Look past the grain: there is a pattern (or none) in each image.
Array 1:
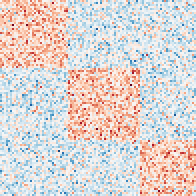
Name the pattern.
blocks along the diagonal
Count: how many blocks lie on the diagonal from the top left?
3
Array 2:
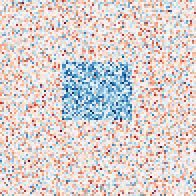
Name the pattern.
one block
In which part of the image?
centre
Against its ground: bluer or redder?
bluer
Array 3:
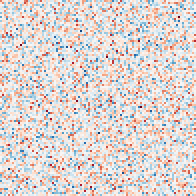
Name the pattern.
only noise
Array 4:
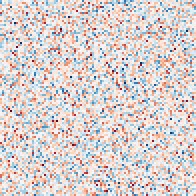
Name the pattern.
only noise
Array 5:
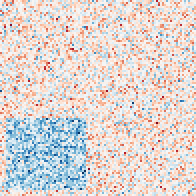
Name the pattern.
one block
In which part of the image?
bottom left
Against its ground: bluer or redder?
bluer
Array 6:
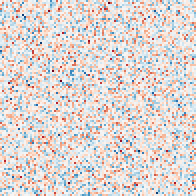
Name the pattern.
only noise
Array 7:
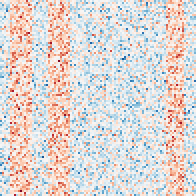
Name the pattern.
bands of columns
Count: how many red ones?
3
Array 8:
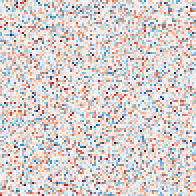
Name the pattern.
only noise
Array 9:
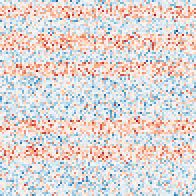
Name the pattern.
bands of rows
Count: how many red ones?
5
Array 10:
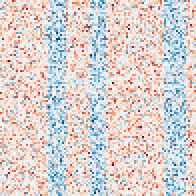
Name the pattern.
bands of columns
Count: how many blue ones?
3
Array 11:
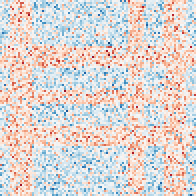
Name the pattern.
bands of rows crossing bands of columns
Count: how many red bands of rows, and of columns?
3 and 3
